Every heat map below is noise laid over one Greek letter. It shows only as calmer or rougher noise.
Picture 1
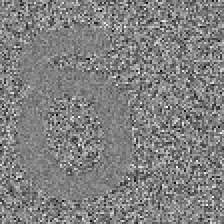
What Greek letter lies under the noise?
delta
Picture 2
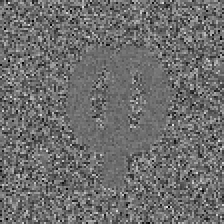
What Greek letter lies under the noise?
phi
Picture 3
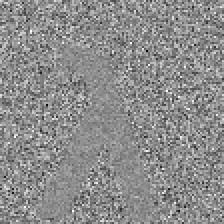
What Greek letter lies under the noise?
lambda
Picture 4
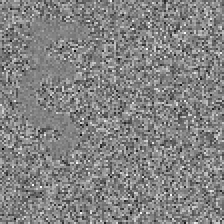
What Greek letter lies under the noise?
xi
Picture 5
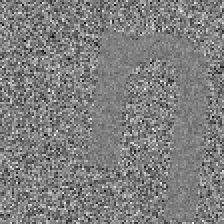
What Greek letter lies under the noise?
eta
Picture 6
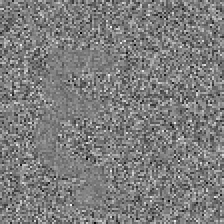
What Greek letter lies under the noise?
xi
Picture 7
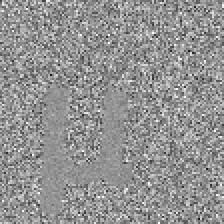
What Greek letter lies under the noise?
mu
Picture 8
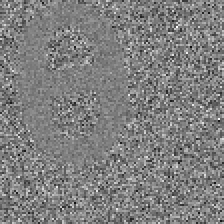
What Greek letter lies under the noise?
theta
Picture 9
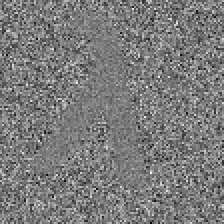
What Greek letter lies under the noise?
lambda
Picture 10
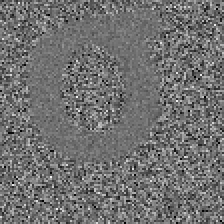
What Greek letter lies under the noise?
sigma
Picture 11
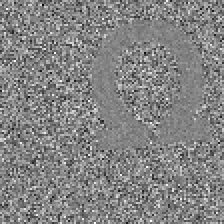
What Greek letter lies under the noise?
omega
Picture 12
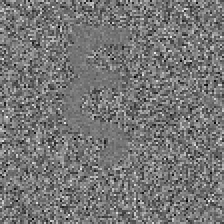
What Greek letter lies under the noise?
xi
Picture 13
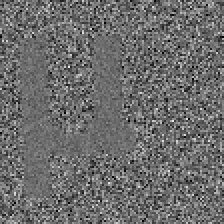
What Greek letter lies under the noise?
mu
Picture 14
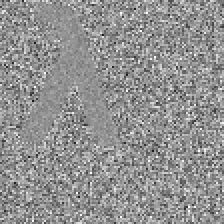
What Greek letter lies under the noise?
lambda
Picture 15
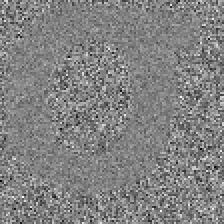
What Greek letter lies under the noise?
sigma
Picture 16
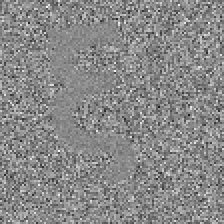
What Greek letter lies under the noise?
xi
